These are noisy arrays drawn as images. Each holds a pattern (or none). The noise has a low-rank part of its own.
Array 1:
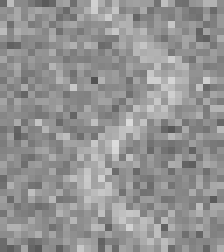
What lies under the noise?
a wavy band
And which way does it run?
top to bottom
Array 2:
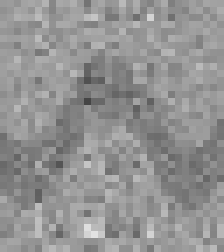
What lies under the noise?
a wavy band
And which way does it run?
left to right
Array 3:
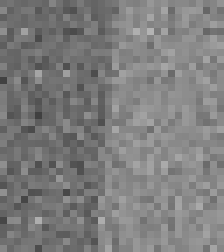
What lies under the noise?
a sharp edge
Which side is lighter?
right
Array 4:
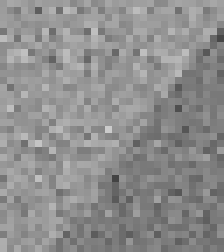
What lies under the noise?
a sharp edge
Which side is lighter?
top left
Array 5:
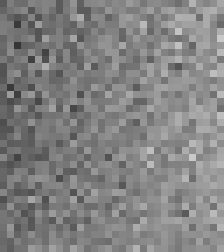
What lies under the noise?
a smooth slope
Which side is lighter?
right
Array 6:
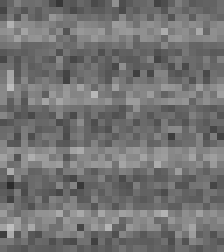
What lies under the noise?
horizontal stripes
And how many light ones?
4
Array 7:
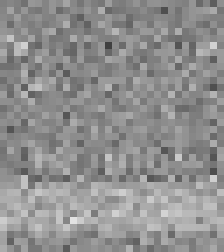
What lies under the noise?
one horizontal stripe
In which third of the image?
bottom
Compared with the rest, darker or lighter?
lighter
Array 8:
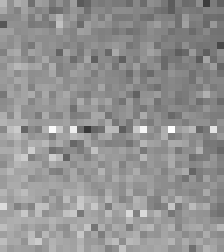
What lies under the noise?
a smooth slope
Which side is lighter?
bottom left
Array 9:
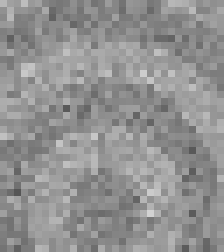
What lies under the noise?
rings round one point
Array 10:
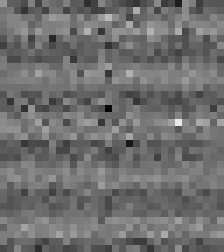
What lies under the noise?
horizontal stripes
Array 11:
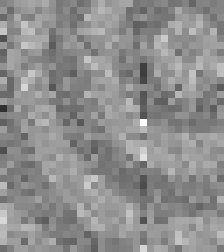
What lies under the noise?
rings round one point
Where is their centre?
top right
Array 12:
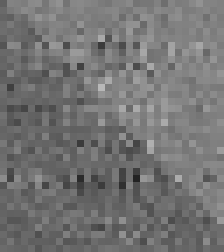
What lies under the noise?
a sharp edge
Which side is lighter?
top right
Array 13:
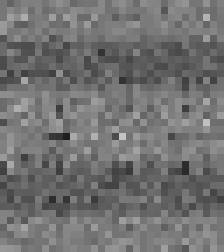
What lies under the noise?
horizontal stripes
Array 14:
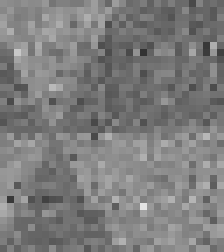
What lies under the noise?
spokes from one point
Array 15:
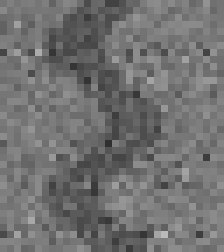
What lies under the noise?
a wavy band
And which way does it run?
top to bottom
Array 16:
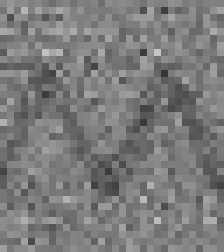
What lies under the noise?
a wavy band
